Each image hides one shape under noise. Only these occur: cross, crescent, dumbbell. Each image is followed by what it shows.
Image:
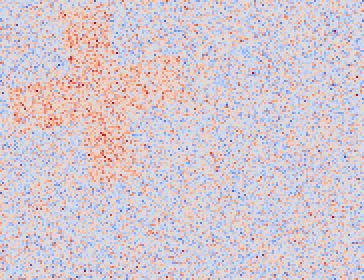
red cross
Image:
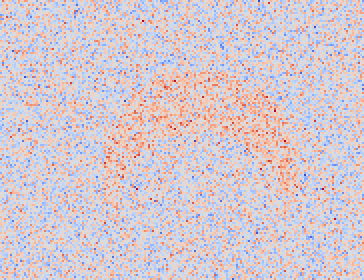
red crescent
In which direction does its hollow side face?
down
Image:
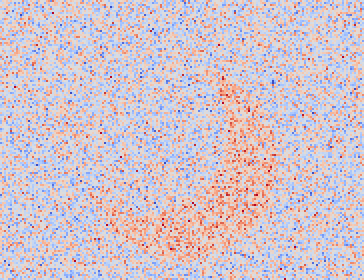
red crescent
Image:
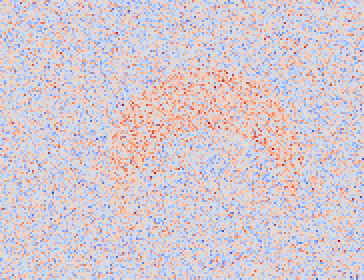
red crescent
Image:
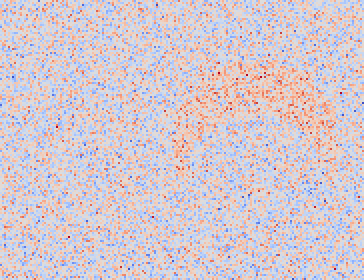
red crescent
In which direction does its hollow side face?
down
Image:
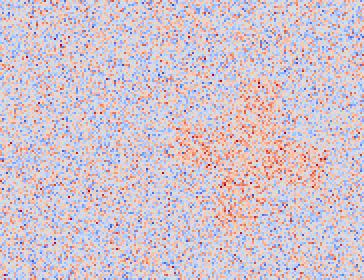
red cross
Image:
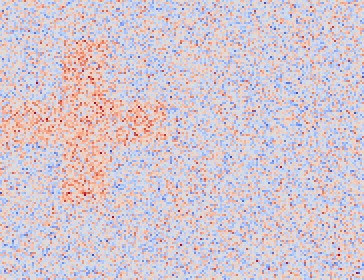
red cross
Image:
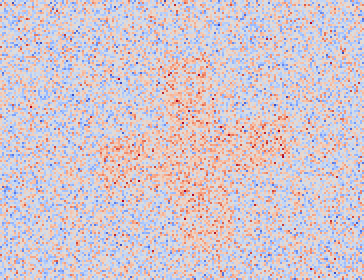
red cross
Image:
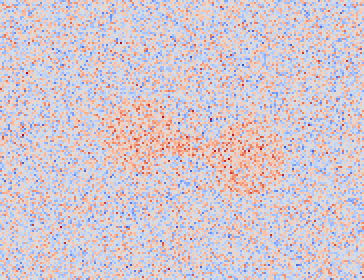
red dumbbell
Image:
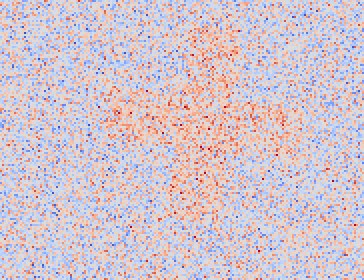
red cross
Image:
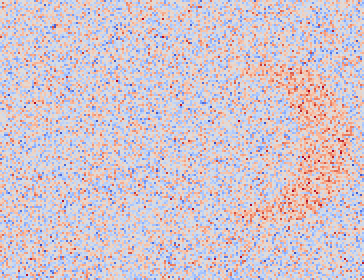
red crescent
